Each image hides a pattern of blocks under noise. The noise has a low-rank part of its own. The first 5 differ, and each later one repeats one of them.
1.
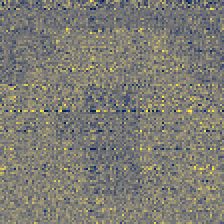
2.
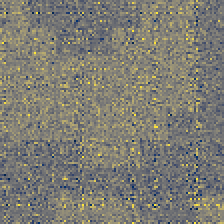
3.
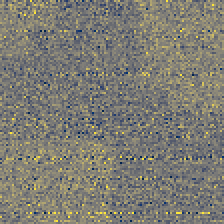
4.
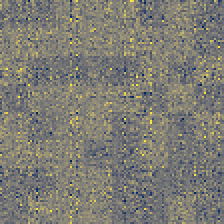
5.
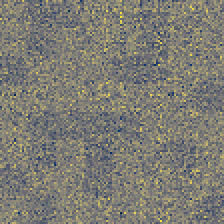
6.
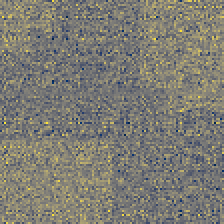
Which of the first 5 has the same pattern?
3
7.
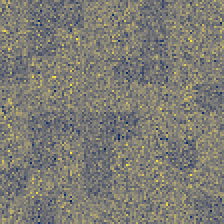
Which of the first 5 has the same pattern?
5
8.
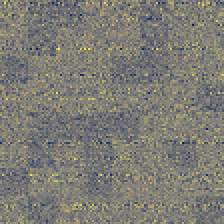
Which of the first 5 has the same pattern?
5
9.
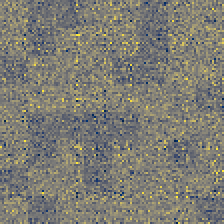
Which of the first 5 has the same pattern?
5
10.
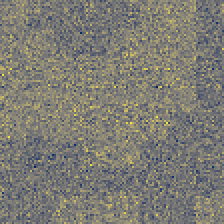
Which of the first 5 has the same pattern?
2
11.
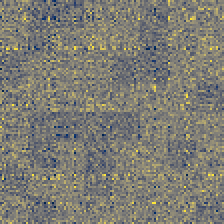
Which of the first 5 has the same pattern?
5
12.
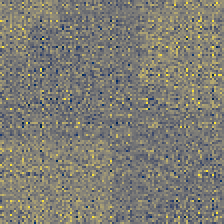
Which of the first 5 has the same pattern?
3
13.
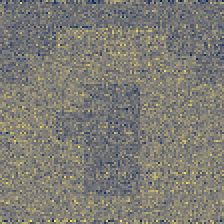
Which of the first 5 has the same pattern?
1
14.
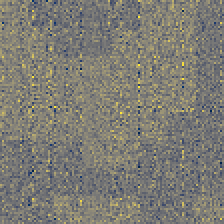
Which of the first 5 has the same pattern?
2
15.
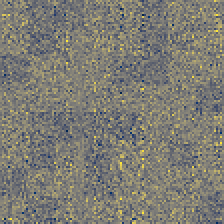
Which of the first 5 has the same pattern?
5
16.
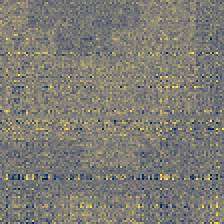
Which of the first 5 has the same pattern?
2
